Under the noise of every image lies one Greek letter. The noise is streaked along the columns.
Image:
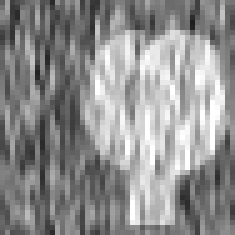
phi
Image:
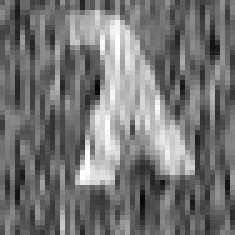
lambda
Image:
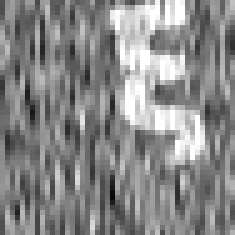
xi
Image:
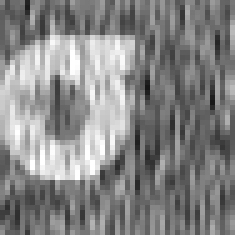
sigma
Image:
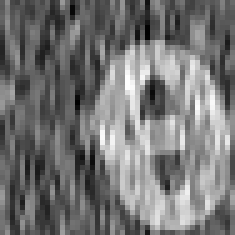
theta
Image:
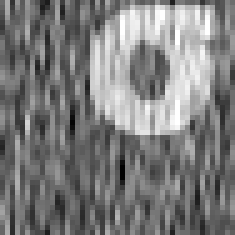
sigma
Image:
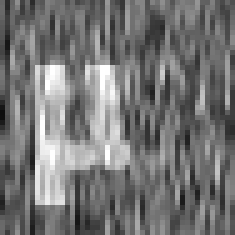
mu
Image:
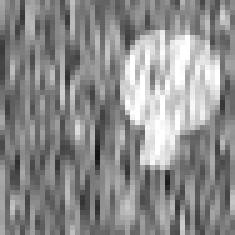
phi
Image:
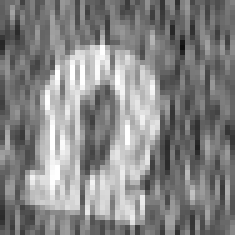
omega
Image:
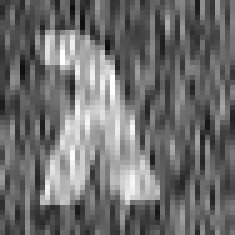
lambda
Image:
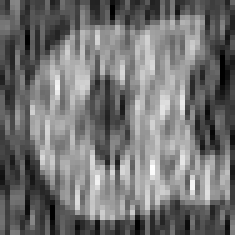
alpha
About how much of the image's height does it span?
nearly all
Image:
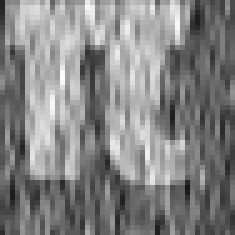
pi
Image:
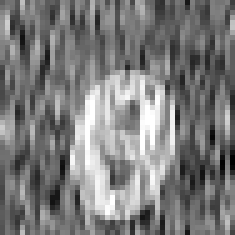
theta
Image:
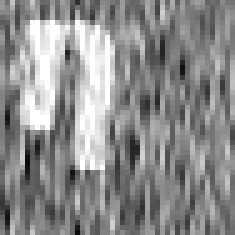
eta
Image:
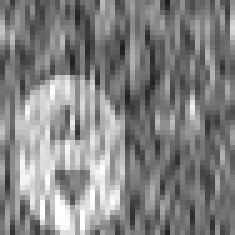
theta
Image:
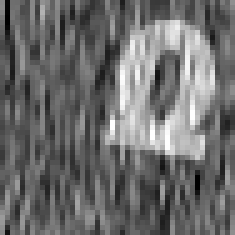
omega
